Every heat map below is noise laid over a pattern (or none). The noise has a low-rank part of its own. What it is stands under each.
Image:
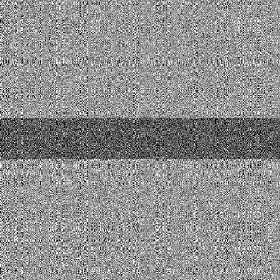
one band of rows
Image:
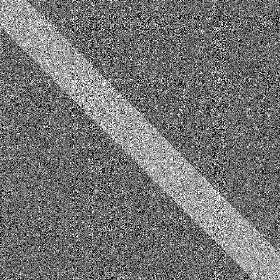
a diagonal band
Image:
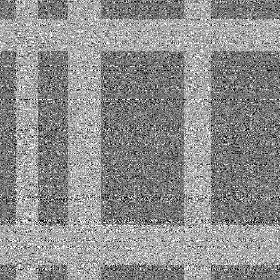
bands of rows crossing bands of columns
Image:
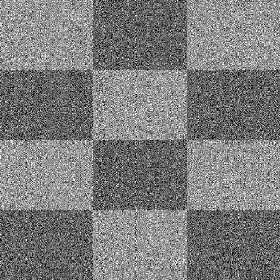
a checkerboard
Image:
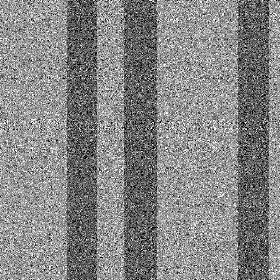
bands of columns
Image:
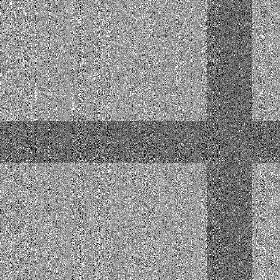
bands of rows crossing bands of columns
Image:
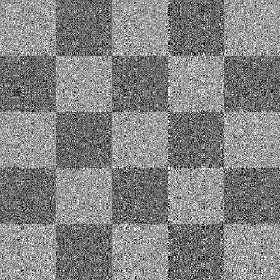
a checkerboard
